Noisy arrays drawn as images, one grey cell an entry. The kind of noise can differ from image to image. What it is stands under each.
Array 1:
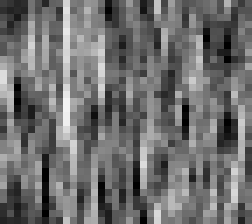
streaked along the columns
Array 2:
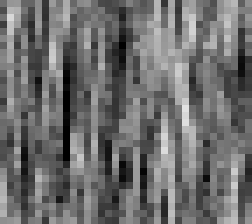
streaked along the columns
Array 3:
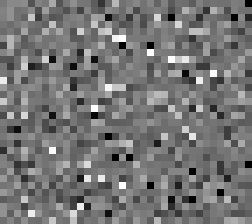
heavy tails
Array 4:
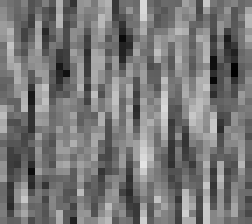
streaked along the columns
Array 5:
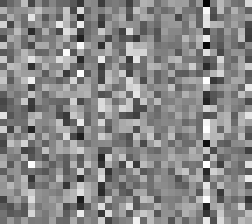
columns of uneven size
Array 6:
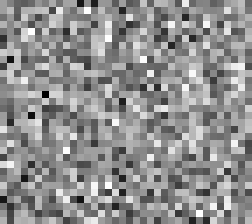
independent entries
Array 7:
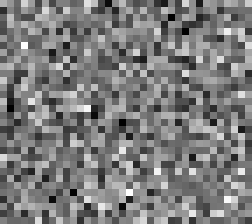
independent entries
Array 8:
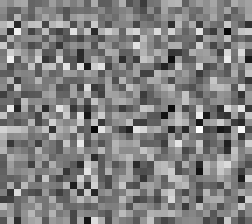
low rank plus noise
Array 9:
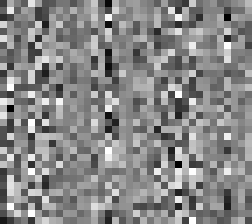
columns of uneven size
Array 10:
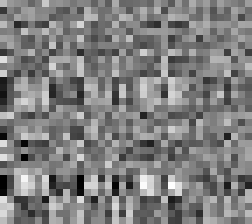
low rank plus noise
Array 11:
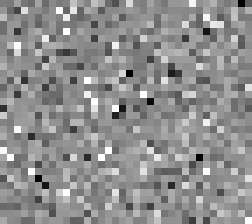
heavy tails
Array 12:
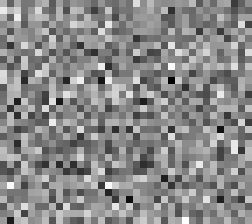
low rank plus noise
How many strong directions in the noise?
three or four
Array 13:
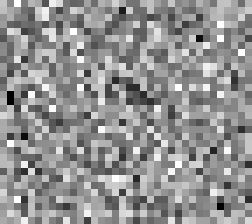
independent entries
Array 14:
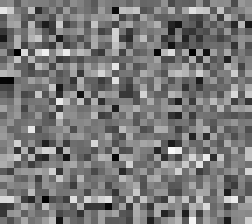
low rank plus noise
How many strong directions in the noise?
three or four
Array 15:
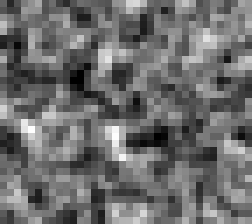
blotchy
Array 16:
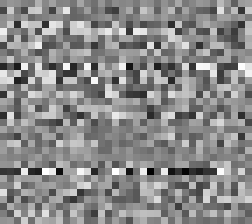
rows of uneven size
